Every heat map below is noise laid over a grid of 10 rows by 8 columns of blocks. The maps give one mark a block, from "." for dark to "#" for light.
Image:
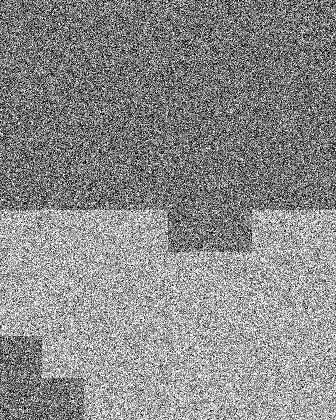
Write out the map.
........
........
........
........
........
####..##
########
########
.#######
..######
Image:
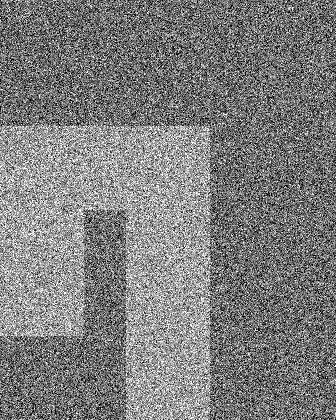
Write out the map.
........
........
........
#####...
#####...
##.##...
##.##...
##.##...
...##...
...##...
